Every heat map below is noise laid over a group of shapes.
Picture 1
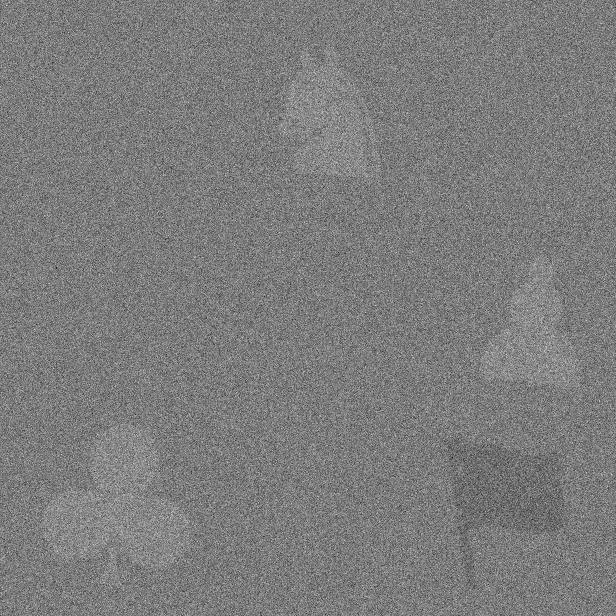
top middle: light chess knight; middle right: light chess pawn; bottom left: light club; bottom right: dark flag
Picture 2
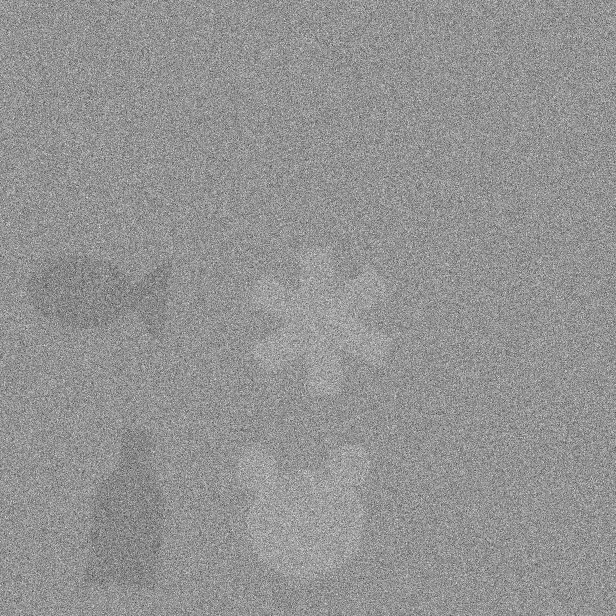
middle left: dark fish; centre: light asterisk; bottom left: dark bottle; bottom middle: light bear's head
